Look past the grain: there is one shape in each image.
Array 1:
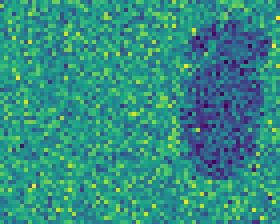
dark footprint
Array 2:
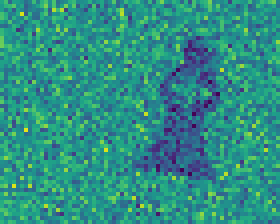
dark chess bishop
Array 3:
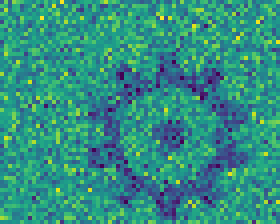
dark gear
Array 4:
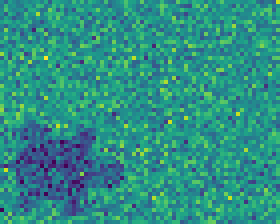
dark turtle, bottom left
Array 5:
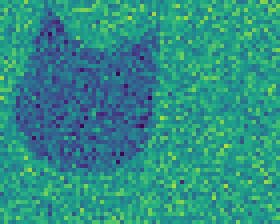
dark cat's head
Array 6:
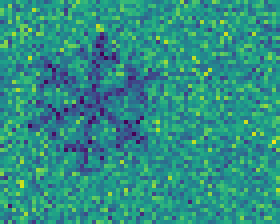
dark snowflake
